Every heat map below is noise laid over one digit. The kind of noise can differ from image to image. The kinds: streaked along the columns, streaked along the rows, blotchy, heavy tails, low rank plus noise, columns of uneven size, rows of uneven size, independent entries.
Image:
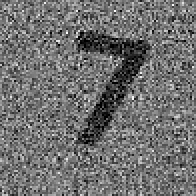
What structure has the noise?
low rank plus noise
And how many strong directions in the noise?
five to eight
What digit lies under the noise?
7
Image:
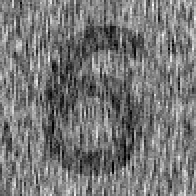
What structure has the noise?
streaked along the columns
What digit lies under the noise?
6
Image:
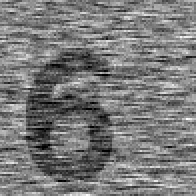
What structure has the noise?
streaked along the rows
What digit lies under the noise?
6
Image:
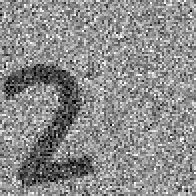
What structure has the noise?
independent entries
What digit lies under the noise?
2
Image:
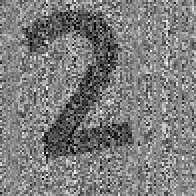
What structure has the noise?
columns of uneven size
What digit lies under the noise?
2
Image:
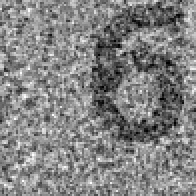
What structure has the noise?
blotchy
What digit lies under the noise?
6
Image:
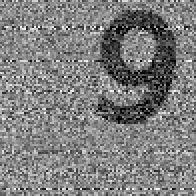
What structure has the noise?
rows of uneven size
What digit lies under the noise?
9
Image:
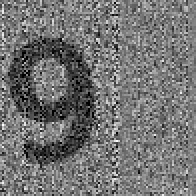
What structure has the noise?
columns of uneven size
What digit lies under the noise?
9
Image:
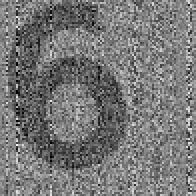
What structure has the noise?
columns of uneven size
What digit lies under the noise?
6
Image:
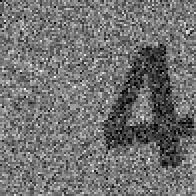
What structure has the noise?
independent entries
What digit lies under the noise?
4
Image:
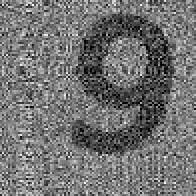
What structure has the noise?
low rank plus noise
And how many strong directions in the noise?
three or four
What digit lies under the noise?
9
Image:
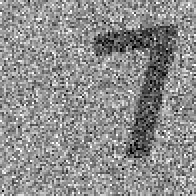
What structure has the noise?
independent entries
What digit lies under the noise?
7
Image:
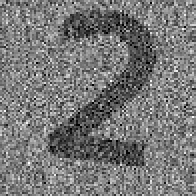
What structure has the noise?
low rank plus noise
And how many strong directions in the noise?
three or four
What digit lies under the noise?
2
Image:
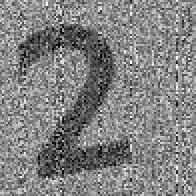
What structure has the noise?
columns of uneven size
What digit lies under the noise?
2
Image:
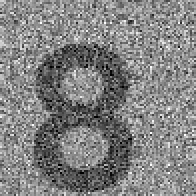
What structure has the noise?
low rank plus noise
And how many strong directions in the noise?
five to eight
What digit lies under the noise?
8
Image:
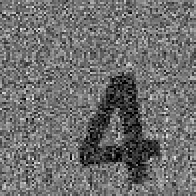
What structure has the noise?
low rank plus noise
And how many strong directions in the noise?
five to eight
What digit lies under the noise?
4
